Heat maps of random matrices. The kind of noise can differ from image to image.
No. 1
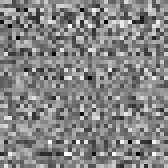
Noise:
rows of uneven size
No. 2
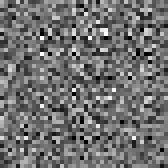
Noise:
low rank plus noise
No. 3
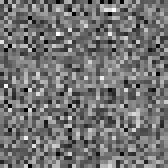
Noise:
low rank plus noise
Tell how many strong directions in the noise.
one
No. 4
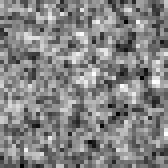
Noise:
blotchy
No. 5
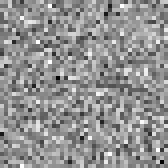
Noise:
independent entries
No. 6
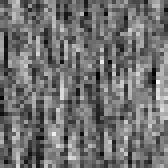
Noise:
streaked along the columns
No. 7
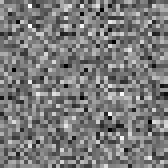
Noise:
low rank plus noise
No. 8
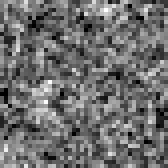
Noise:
blotchy
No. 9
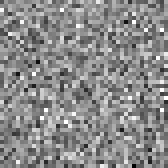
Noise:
independent entries
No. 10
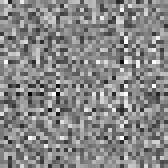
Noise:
low rank plus noise
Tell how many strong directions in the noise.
two
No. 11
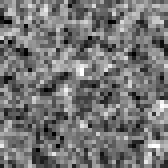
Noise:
blotchy
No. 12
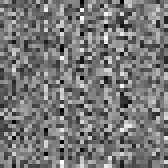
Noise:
columns of uneven size
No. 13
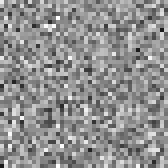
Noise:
low rank plus noise
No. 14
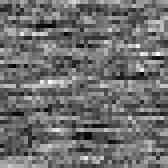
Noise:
streaked along the rows
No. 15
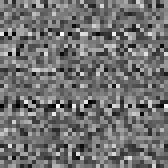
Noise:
rows of uneven size
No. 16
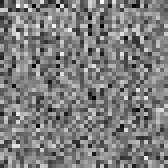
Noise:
low rank plus noise
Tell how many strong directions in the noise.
two
